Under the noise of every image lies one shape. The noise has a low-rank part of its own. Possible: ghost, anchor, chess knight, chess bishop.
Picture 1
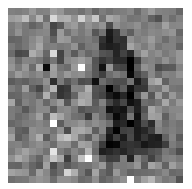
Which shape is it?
chess bishop
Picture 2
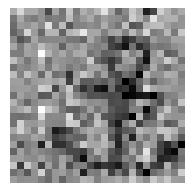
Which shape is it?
anchor
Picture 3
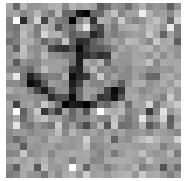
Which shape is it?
anchor
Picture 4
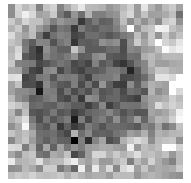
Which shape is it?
ghost
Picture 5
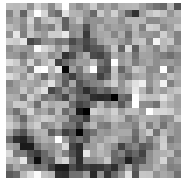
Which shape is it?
anchor
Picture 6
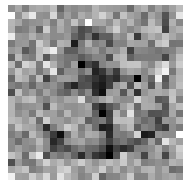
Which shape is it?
anchor
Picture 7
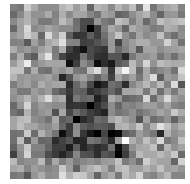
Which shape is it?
chess bishop
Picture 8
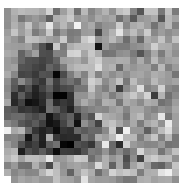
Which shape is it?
chess knight
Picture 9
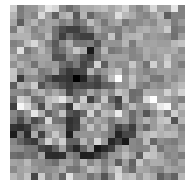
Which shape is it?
anchor
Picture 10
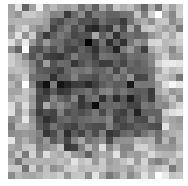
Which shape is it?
ghost
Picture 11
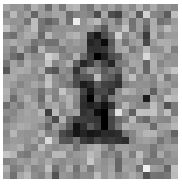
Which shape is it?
chess bishop
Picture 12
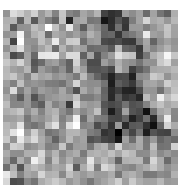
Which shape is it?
chess bishop
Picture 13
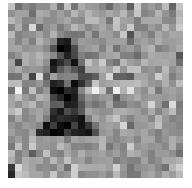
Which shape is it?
chess bishop
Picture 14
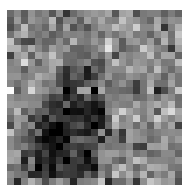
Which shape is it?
chess knight
